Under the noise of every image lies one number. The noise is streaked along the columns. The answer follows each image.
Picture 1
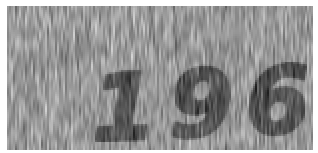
196
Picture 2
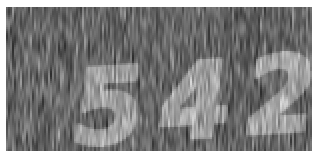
542
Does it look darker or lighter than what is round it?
lighter
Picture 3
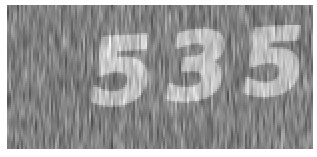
535
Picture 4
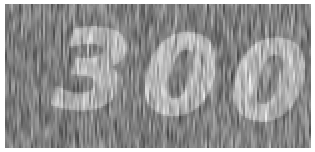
300
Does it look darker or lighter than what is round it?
lighter
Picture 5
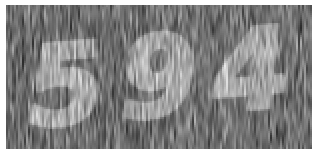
594
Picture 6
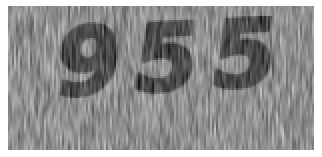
955
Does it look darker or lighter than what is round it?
darker
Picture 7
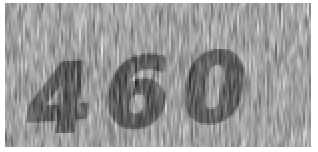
460
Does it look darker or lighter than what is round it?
darker
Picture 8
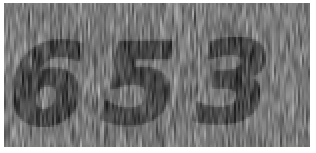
653
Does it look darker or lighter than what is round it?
darker
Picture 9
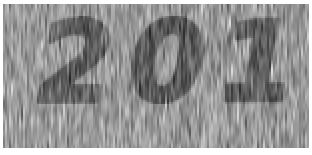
201
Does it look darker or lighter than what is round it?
darker
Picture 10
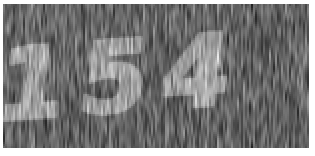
154
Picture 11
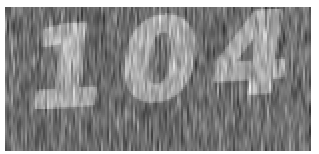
104
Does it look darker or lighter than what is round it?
lighter
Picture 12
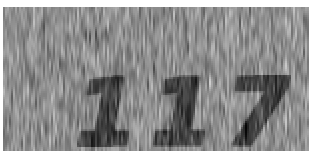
117
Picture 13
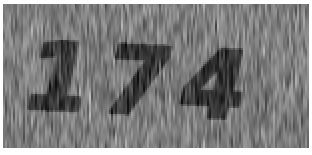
174
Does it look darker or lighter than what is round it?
darker
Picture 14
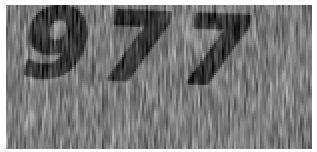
977
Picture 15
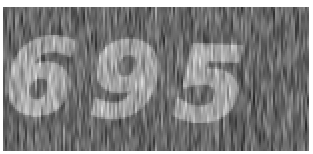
695
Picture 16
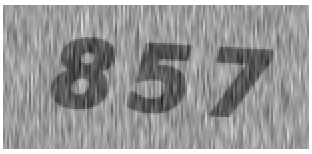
857
